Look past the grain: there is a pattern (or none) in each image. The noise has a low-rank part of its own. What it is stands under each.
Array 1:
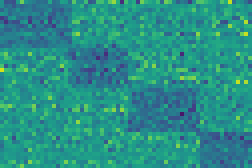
blocks along the diagonal
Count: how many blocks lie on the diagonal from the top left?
4
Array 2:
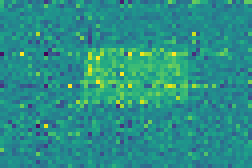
one block
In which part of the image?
centre
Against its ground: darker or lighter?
lighter
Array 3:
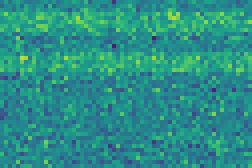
bands of rows
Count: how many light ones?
2
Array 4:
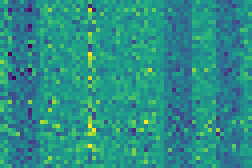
bands of columns
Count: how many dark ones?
3
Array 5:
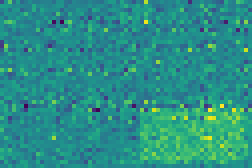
one block
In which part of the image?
bottom right
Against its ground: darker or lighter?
lighter
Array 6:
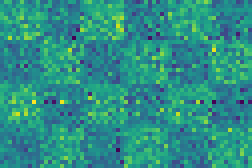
a checkerboard
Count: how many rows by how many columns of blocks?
4 by 6
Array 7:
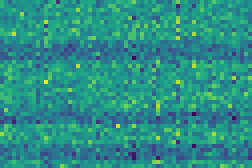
bands of rows
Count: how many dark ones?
3
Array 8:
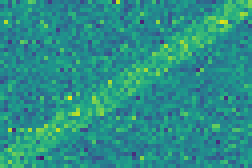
a diagonal band
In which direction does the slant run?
bottom left to top right
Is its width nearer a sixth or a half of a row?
a sixth
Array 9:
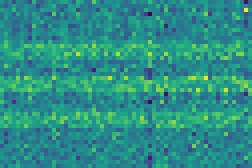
bands of rows
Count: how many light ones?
3
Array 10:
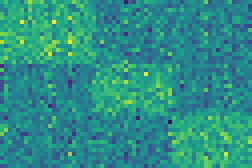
blocks along the diagonal
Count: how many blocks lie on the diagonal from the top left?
3
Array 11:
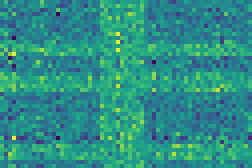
bands of rows crossing bands of columns
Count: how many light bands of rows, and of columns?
3 and 1
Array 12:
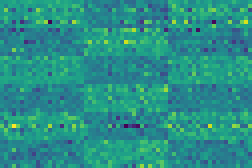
a checkerboard
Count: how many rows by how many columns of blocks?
6 by 3
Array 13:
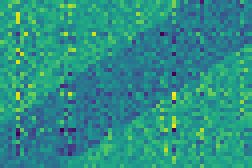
a diagonal band
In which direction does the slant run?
bottom left to top right
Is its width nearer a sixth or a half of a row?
a half
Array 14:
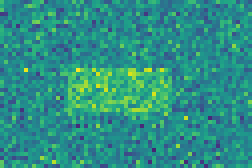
one block
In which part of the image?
centre
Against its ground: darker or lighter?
lighter
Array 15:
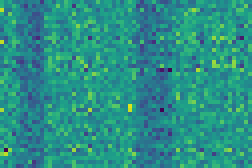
bands of columns
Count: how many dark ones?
2
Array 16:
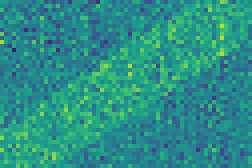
a diagonal band
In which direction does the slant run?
bottom left to top right
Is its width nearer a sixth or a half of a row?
a half
